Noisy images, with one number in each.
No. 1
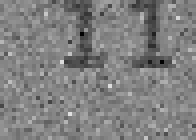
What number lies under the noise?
11
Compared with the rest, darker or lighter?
darker
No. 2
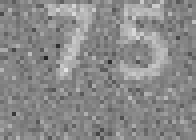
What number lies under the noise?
75
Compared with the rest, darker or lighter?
lighter
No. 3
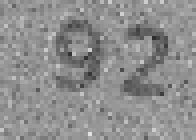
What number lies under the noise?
92
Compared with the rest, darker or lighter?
darker
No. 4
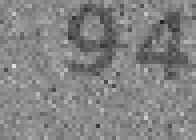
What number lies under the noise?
94
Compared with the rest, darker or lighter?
darker
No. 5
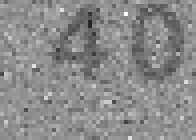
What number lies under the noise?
40
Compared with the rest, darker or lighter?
darker
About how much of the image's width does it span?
two thirds
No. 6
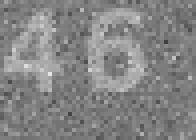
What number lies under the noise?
46
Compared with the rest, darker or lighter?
lighter
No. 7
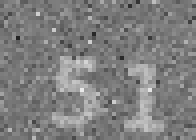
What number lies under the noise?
51
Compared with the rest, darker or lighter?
lighter
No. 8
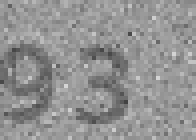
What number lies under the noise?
93
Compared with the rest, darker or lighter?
darker
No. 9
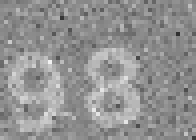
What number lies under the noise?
98
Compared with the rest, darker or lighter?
lighter
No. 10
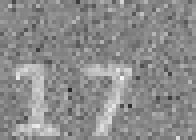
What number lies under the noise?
17
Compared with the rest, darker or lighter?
lighter
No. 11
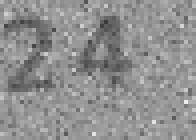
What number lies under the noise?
24
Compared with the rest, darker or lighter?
darker
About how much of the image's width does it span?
two thirds
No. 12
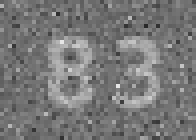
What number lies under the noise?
83
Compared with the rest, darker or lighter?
lighter
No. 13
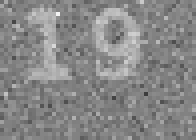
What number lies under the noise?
19
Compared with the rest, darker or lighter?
lighter
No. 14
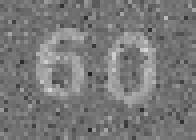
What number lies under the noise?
60
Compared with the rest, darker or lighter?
lighter
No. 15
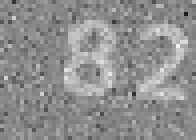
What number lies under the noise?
82
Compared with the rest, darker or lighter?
lighter
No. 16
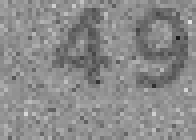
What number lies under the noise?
49
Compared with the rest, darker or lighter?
darker
